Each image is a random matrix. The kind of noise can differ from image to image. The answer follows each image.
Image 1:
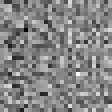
low rank plus noise
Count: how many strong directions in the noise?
three or four
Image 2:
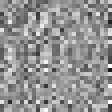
low rank plus noise
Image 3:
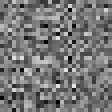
low rank plus noise
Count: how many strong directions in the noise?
three or four
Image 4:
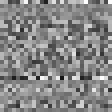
rows of uneven size
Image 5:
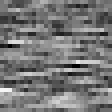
streaked along the rows
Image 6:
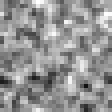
blotchy
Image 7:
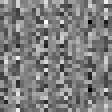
columns of uneven size
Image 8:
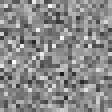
independent entries
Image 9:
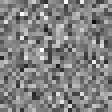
low rank plus noise
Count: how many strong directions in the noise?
five to eight
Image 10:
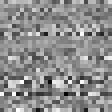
rows of uneven size
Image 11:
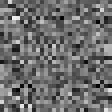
low rank plus noise
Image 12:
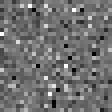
heavy tails
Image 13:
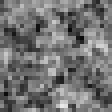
blotchy
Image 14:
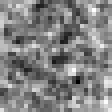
blotchy
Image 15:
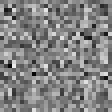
low rank plus noise
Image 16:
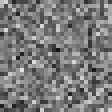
independent entries
